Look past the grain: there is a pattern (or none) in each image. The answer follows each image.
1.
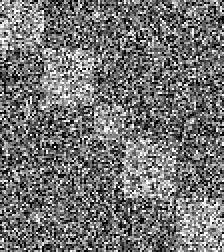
blocks along the diagonal
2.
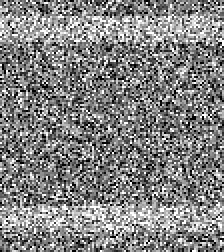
bands of rows
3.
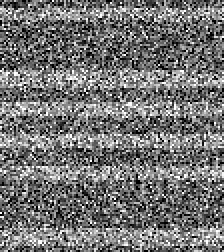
bands of rows
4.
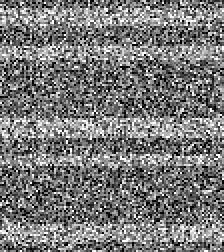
bands of rows
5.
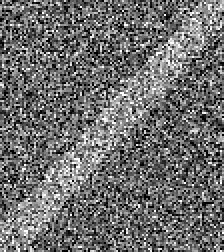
a diagonal band
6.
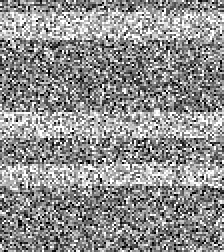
bands of rows
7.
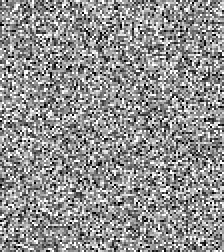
only noise
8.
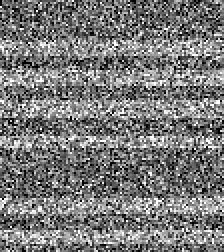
bands of rows
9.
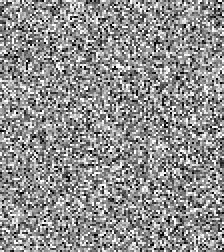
only noise
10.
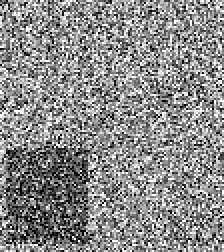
one block
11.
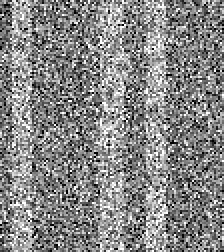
bands of columns
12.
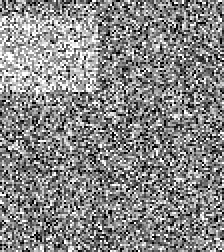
one block
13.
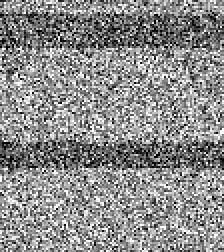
bands of rows
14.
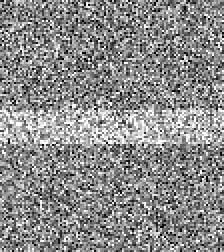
one band of rows
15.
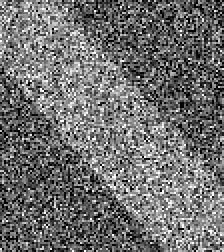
a diagonal band
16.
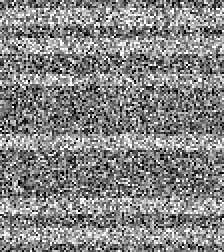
bands of rows
